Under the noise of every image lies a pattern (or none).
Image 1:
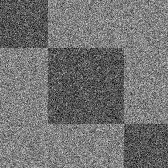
blocks along the diagonal
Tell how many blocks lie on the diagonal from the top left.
3
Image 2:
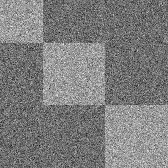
blocks along the diagonal
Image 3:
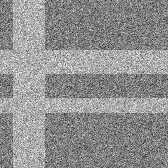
bands of rows crossing bands of columns
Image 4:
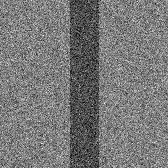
one band of columns
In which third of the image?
middle
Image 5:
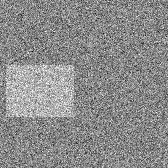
one block
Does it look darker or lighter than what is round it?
lighter
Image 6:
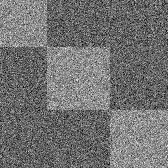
blocks along the diagonal
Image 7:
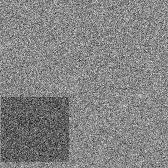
one block
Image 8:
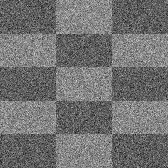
a checkerboard
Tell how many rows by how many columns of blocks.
5 by 3
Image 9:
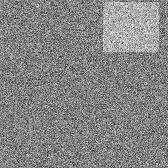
one block
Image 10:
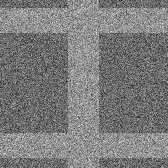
bands of rows crossing bands of columns
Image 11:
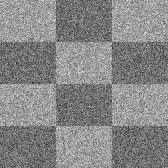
a checkerboard
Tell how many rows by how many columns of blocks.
4 by 3
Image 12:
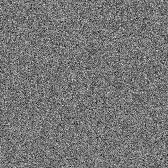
only noise
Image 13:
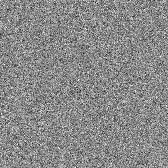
only noise
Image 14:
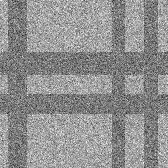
bands of rows crossing bands of columns
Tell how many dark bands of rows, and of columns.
2 and 3
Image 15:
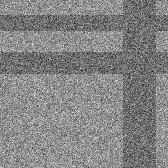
bands of rows crossing bands of columns
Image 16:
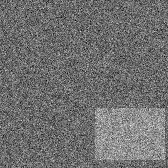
one block
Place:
bottom right
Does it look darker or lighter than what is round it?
lighter
